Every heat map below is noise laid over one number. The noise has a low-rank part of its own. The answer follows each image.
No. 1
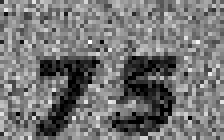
75
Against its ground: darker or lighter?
darker
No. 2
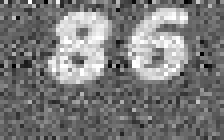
86
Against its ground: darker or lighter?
lighter
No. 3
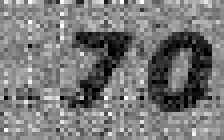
70
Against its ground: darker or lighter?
darker
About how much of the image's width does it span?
two thirds
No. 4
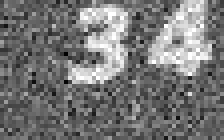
34
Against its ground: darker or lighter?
lighter
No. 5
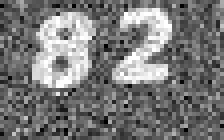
82
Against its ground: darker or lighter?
lighter
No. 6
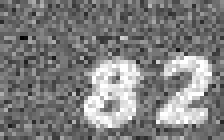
82
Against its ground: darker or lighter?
lighter
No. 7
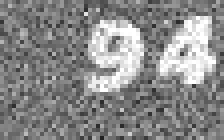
94
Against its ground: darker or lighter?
lighter
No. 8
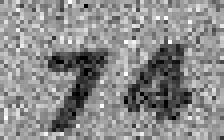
74
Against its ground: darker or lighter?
darker
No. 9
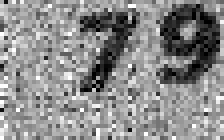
79
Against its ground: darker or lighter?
darker
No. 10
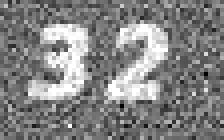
32
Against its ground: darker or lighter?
lighter
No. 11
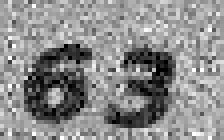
63
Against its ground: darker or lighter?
darker
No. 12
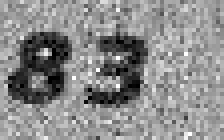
83
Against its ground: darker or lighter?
darker
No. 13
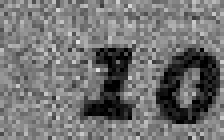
10
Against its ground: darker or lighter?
darker
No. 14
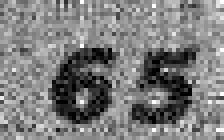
65
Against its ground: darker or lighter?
darker
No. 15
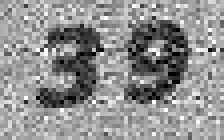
39
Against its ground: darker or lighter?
darker
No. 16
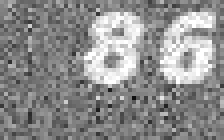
86
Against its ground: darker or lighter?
lighter
